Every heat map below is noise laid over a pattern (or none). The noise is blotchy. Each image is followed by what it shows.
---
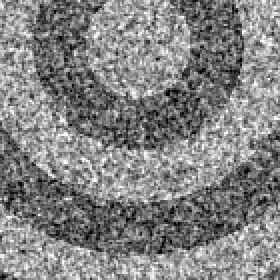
rings round one point
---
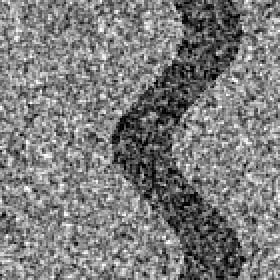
a wavy band
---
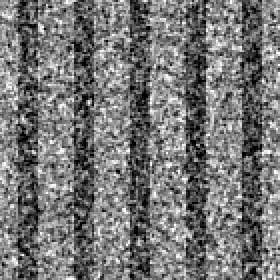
vertical stripes
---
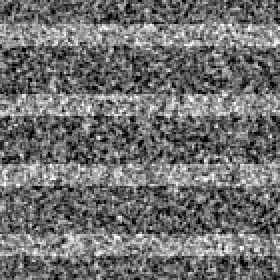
horizontal stripes
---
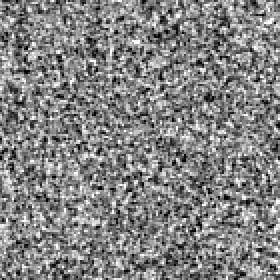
only noise
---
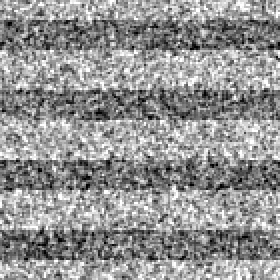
horizontal stripes
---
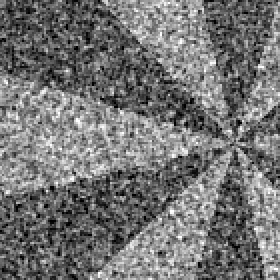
spokes from one point
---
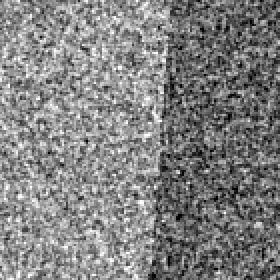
a sharp edge
